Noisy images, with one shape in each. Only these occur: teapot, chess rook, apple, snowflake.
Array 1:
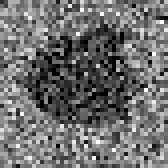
apple
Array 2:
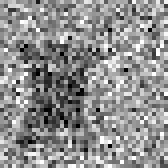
chess rook
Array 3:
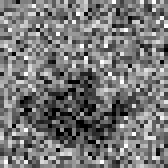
teapot
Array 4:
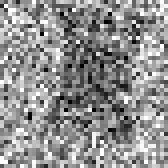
chess rook
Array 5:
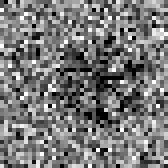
snowflake
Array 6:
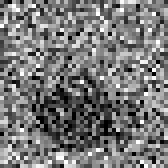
teapot
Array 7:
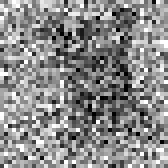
chess rook
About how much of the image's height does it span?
nearly all
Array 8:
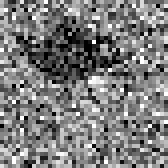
teapot
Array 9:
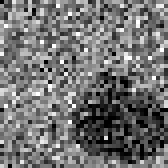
apple
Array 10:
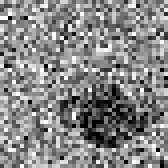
teapot
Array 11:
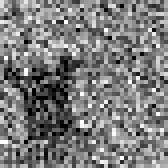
chess rook
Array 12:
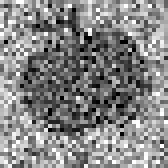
apple
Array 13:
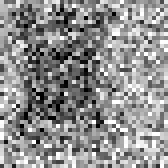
chess rook
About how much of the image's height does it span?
nearly all
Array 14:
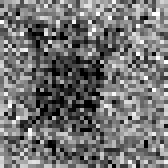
chess rook
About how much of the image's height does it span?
nearly all
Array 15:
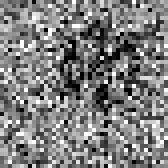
snowflake
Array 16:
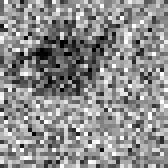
teapot
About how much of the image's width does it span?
two thirds
